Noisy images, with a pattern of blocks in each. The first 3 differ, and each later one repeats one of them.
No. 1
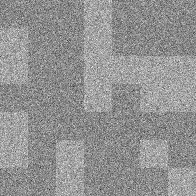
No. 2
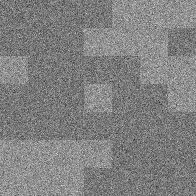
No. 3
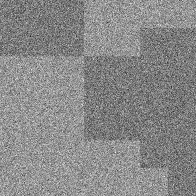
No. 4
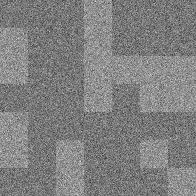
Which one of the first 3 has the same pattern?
1
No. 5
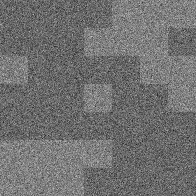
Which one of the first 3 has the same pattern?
2
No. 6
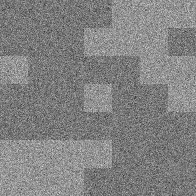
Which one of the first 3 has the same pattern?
2
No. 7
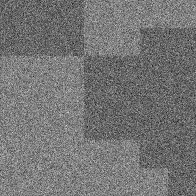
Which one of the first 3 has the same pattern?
3
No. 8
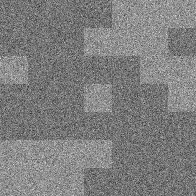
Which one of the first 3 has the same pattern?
2
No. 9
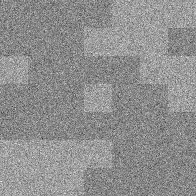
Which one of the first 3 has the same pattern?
2
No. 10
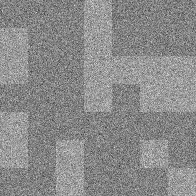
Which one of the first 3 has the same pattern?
1
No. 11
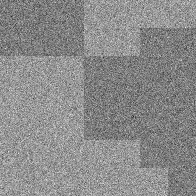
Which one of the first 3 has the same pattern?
3
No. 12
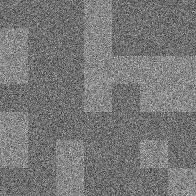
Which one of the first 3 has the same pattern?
1
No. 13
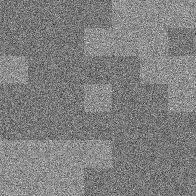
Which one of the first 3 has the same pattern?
2
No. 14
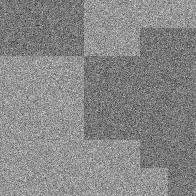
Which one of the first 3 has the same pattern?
3
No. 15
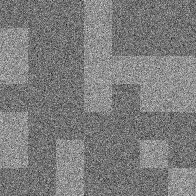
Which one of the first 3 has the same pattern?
1
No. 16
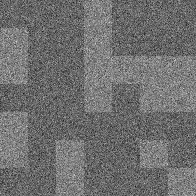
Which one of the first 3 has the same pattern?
1
